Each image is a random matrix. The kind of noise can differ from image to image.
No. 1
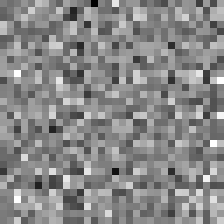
low rank plus noise
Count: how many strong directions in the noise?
one
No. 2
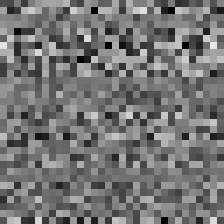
rows of uneven size
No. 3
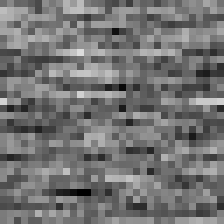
streaked along the rows
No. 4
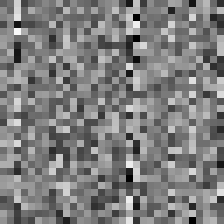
columns of uneven size
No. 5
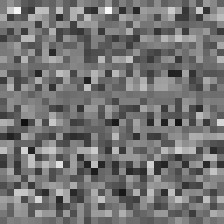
rows of uneven size
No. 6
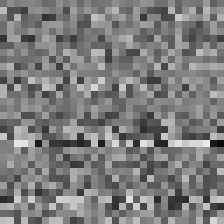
rows of uneven size
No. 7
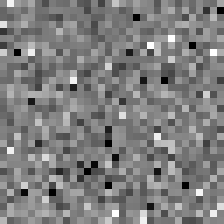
heavy tails
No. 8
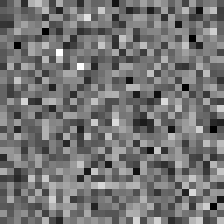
independent entries
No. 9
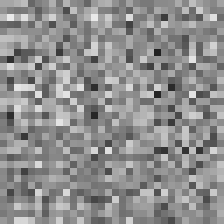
low rank plus noise
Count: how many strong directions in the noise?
three or four
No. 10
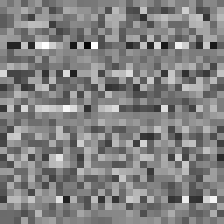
rows of uneven size
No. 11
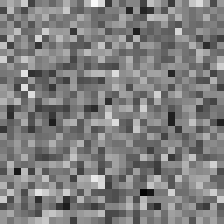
low rank plus noise
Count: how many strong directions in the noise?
three or four
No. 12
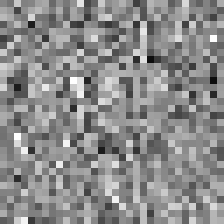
low rank plus noise
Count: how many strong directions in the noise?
one
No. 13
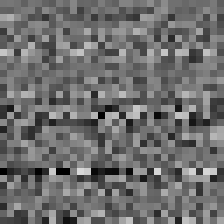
rows of uneven size
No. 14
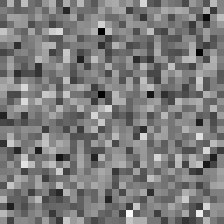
low rank plus noise
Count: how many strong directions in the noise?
five to eight
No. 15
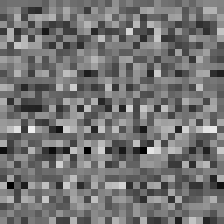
rows of uneven size
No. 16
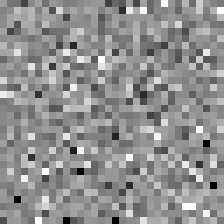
heavy tails
